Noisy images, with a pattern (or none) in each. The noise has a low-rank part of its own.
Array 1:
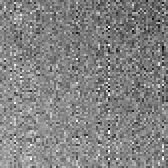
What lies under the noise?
a smooth slope
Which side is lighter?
bottom left
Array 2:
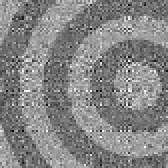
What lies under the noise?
rings round one point
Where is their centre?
middle right
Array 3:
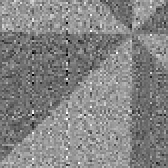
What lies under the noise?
spokes from one point
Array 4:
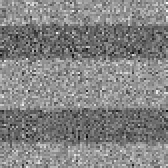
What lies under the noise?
horizontal stripes
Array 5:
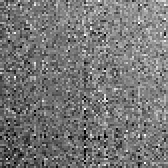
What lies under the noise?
a smooth slope
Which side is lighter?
top right
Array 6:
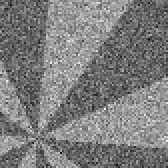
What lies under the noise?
spokes from one point
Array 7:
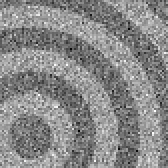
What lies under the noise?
rings round one point
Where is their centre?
bottom left
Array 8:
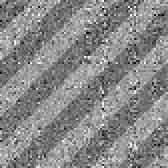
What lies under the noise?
diagonal stripes
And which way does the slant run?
bottom left to top right
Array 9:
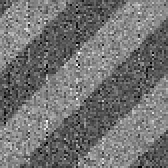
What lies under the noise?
diagonal stripes
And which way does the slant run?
bottom left to top right
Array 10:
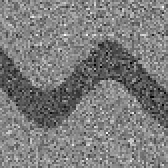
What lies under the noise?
a wavy band
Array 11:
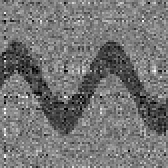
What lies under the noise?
a wavy band
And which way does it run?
left to right
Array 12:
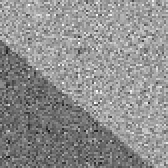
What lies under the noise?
a sharp edge
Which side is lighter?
top right
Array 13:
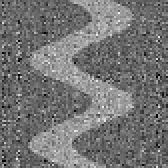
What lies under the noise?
a wavy band
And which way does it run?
top to bottom
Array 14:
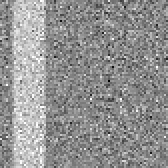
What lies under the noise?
one vertical stripe
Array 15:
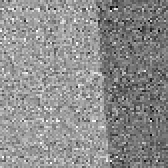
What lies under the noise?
a sharp edge
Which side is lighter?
left
